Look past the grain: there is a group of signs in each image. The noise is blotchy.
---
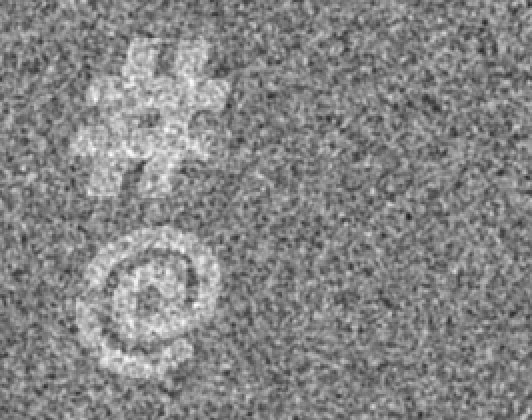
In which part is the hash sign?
top left
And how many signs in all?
2
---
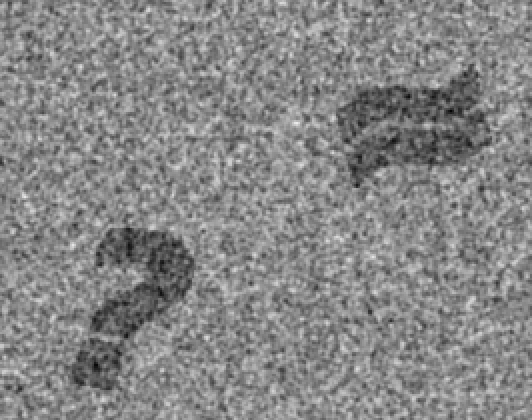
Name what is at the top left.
nothing
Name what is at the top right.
approximately sign
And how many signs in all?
2
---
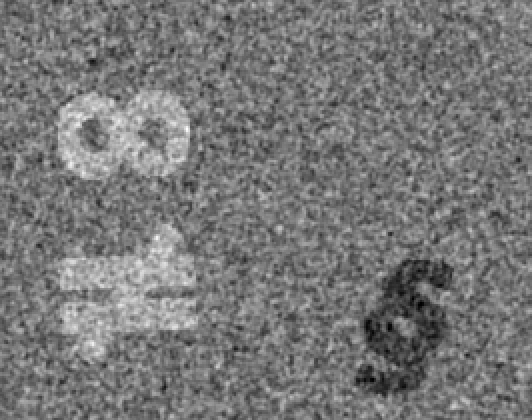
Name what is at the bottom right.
section sign
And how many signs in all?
3
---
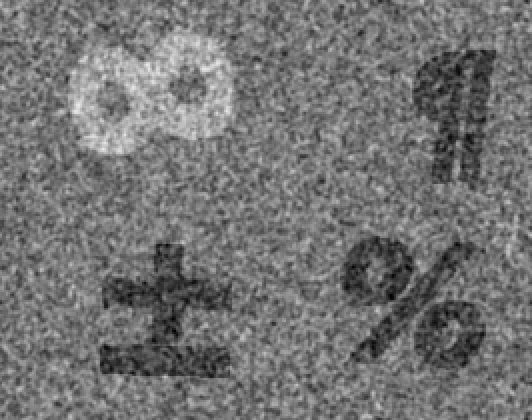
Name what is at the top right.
pilcrow
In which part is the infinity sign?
top left
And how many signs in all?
4
